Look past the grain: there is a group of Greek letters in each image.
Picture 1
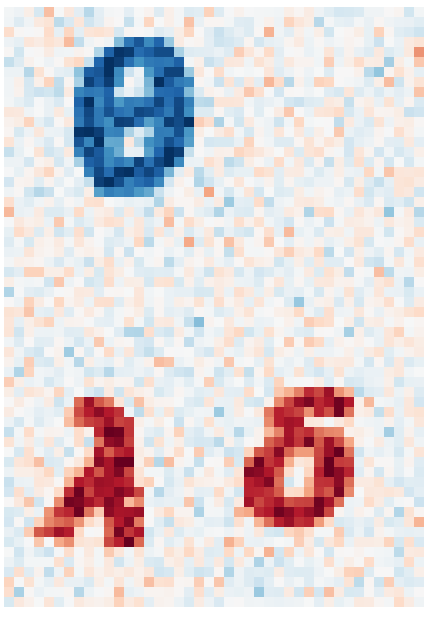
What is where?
top left: blue theta; bottom left: red lambda; bottom right: red delta
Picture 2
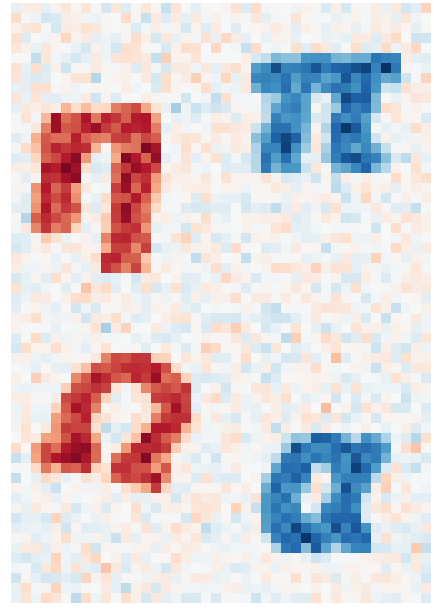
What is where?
top left: red eta; top right: blue pi; bottom left: red omega; bottom right: blue alpha
